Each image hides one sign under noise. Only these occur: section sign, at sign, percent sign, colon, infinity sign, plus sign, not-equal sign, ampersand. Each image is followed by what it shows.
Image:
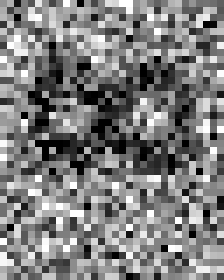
dark infinity sign
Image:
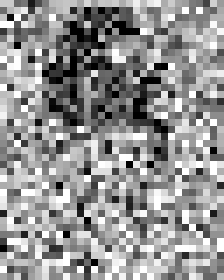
dark ampersand
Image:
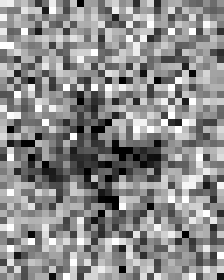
dark plus sign
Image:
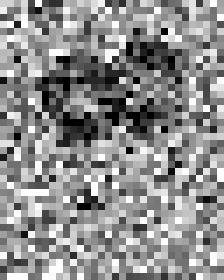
dark infinity sign
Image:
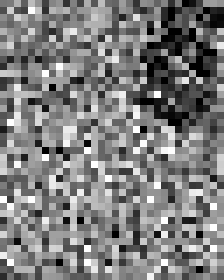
dark section sign, top right
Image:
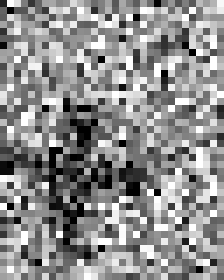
dark plus sign
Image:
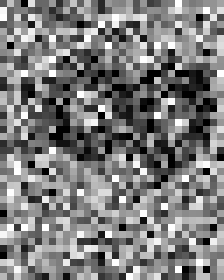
dark infinity sign
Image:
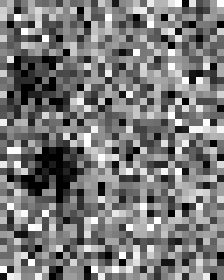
dark colon
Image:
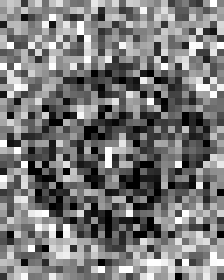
dark at sign
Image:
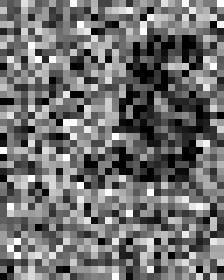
dark section sign
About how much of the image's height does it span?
half
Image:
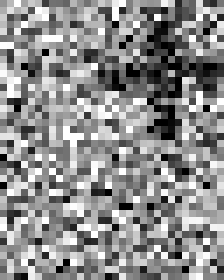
dark plus sign
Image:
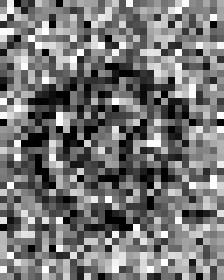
dark at sign
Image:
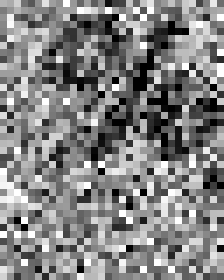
dark percent sign
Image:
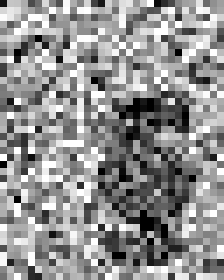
dark section sign
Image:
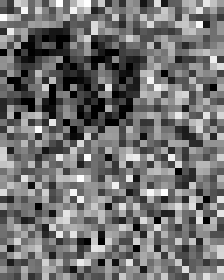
dark infinity sign
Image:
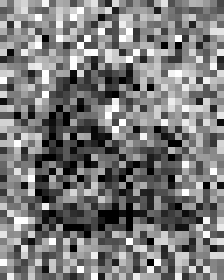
dark ampersand
